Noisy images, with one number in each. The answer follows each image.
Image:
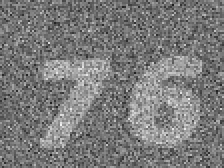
76
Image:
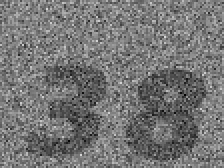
38
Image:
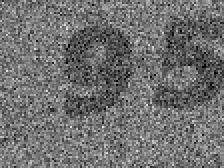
95
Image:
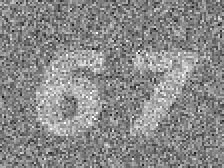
67
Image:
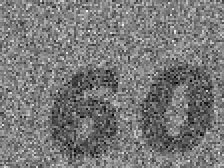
60
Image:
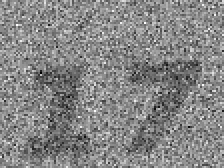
17
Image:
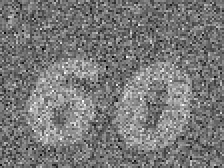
60
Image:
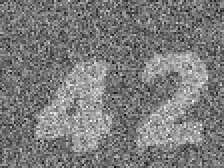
42
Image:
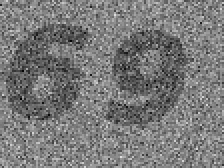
69
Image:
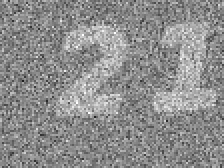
21
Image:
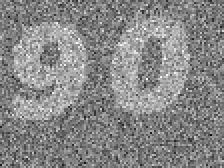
90
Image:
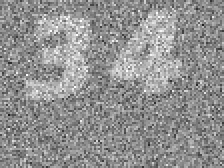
34
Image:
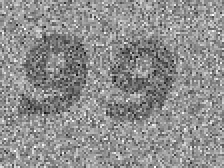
99
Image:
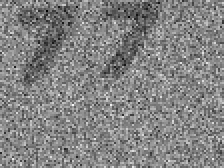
77
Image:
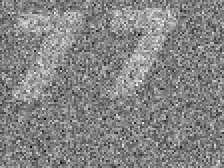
77
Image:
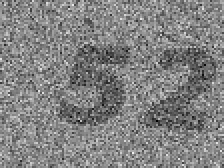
52
